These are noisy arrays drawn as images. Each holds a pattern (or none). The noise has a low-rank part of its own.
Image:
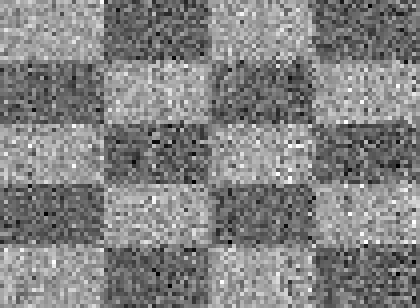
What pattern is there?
a checkerboard
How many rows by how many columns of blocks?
5 by 4
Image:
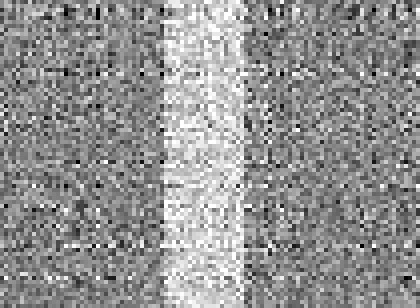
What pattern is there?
one band of columns
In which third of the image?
middle
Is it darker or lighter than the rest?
lighter
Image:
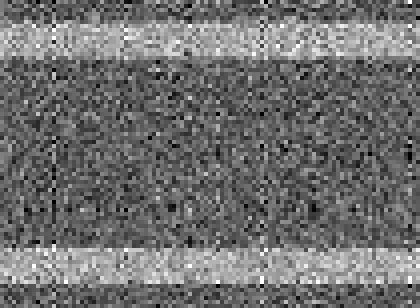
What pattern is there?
bands of rows
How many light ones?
2
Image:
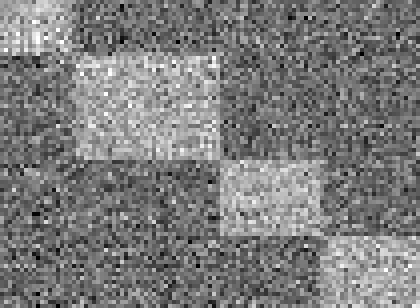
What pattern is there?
blocks along the diagonal
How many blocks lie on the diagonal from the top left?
4
